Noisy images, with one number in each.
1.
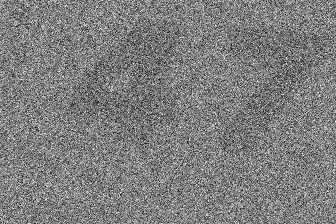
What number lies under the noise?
47
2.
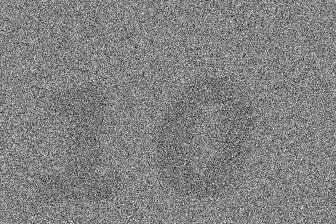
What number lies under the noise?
10
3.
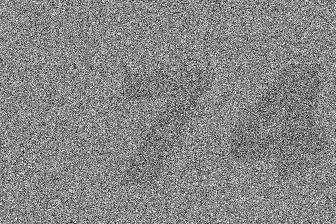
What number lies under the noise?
74
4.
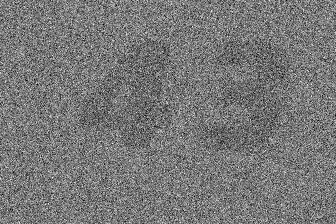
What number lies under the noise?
43
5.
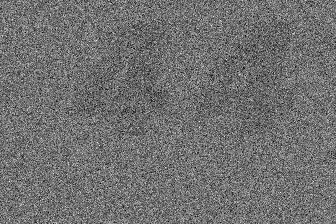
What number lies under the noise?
44
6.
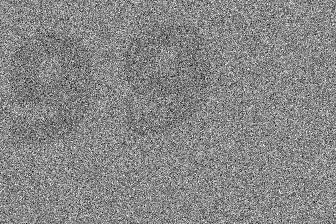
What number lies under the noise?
99
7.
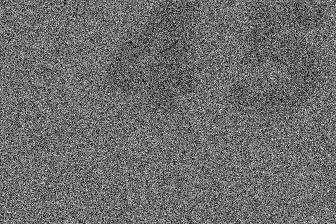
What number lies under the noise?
45
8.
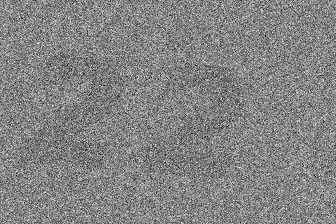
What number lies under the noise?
22
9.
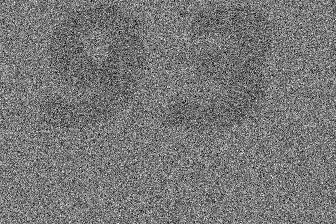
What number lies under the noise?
93
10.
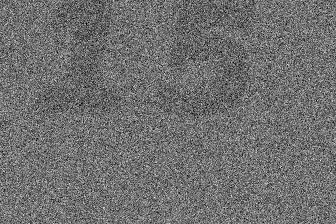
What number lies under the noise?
15
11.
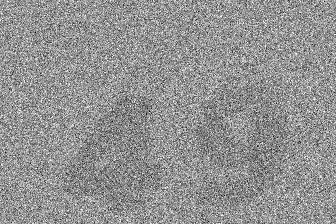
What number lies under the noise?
49
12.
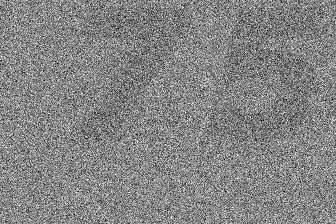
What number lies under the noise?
75
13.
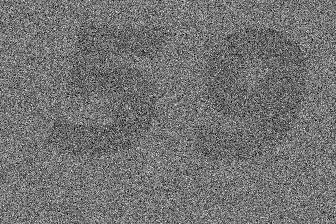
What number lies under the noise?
59
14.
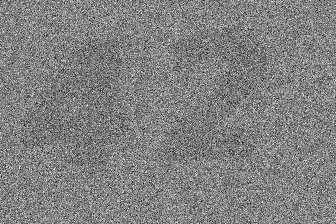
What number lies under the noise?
42
